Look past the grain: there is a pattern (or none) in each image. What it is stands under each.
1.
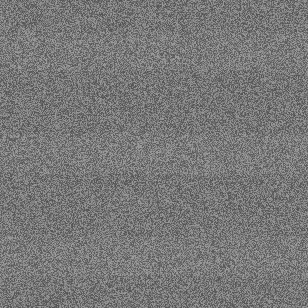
horizontal stripes
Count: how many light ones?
3
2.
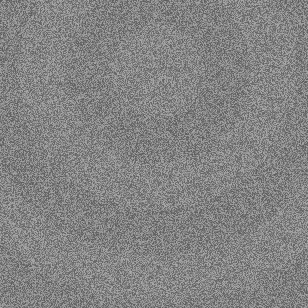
rings round one point
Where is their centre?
top middle
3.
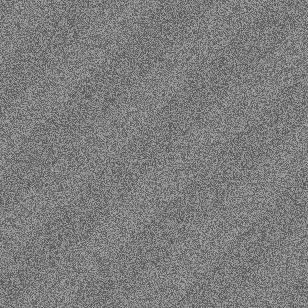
diagonal stripes
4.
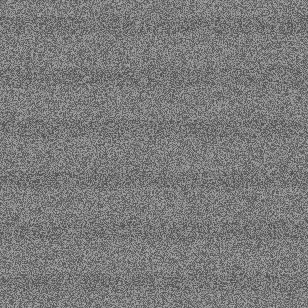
horizontal stripes
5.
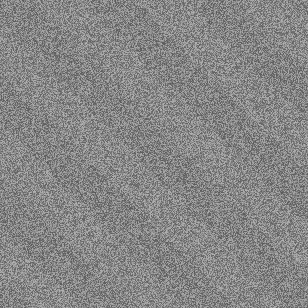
diagonal stripes
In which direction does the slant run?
top left to bottom right
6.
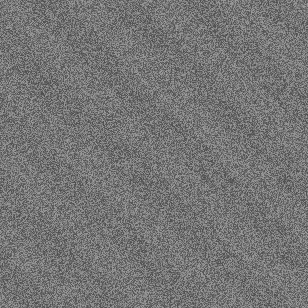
diagonal stripes
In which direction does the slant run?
top left to bottom right
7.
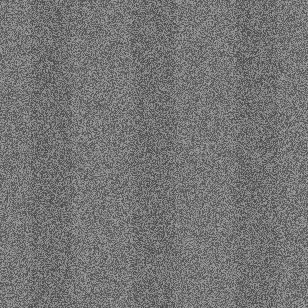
vertical stripes
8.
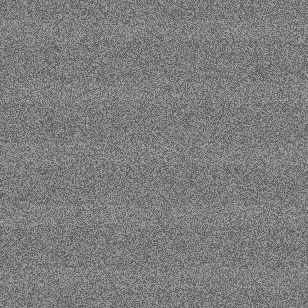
horizontal stripes
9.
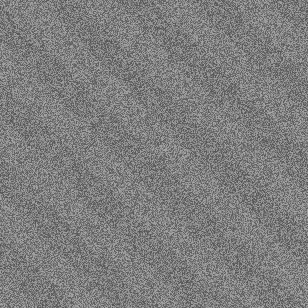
diagonal stripes
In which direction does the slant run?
top left to bottom right
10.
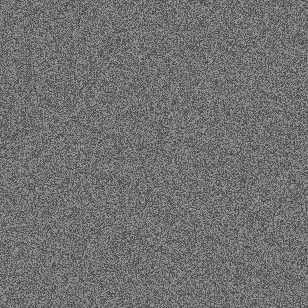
only noise
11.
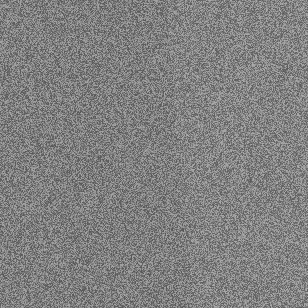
a sharp edge
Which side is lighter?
right
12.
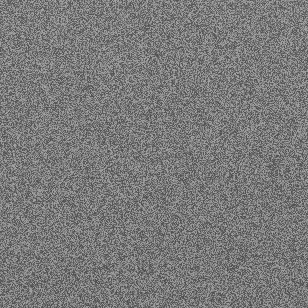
a smooth slope
